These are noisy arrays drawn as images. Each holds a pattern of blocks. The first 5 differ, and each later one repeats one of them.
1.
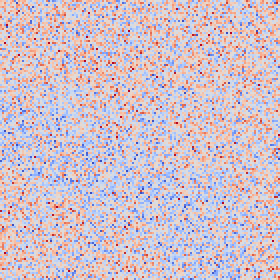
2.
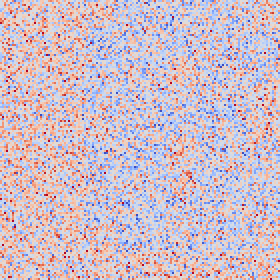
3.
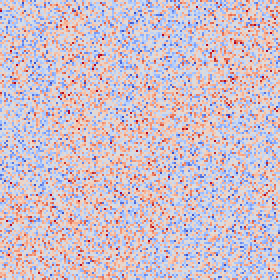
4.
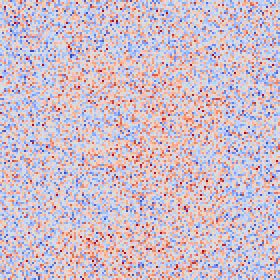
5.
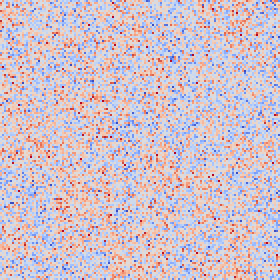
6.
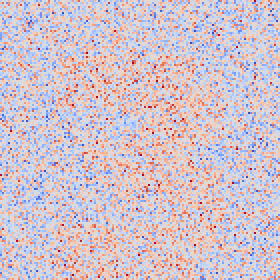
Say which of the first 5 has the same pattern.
4
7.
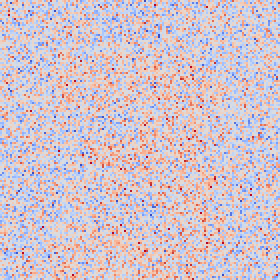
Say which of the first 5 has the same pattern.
4
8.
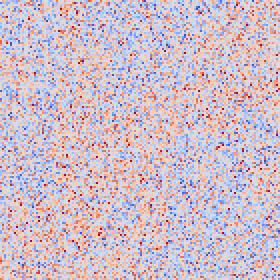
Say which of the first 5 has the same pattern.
3
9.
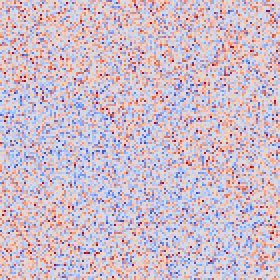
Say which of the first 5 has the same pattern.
1
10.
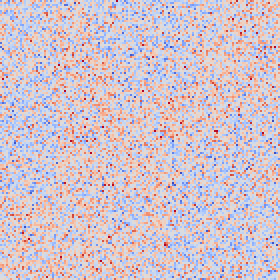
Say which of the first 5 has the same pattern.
3
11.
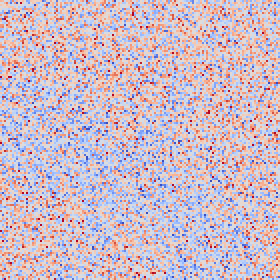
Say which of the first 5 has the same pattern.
1
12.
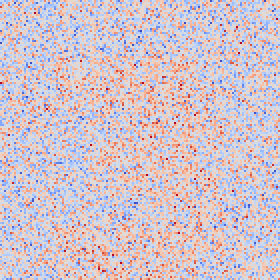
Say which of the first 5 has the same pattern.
4
